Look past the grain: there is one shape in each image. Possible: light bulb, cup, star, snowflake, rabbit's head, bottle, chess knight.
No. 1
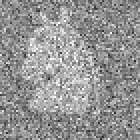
chess knight
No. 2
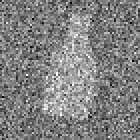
bottle
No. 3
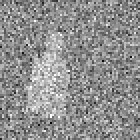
bottle
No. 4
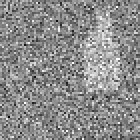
bottle
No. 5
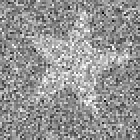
star
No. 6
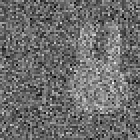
rabbit's head
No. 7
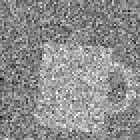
cup
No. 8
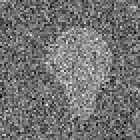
light bulb
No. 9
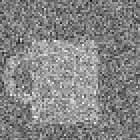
cup
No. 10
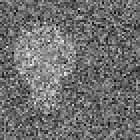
light bulb
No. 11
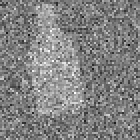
bottle
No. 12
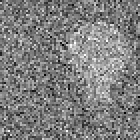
light bulb
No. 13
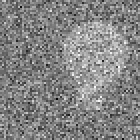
light bulb
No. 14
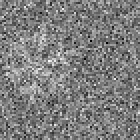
snowflake
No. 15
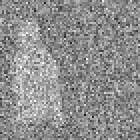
bottle
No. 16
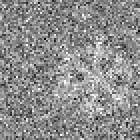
snowflake
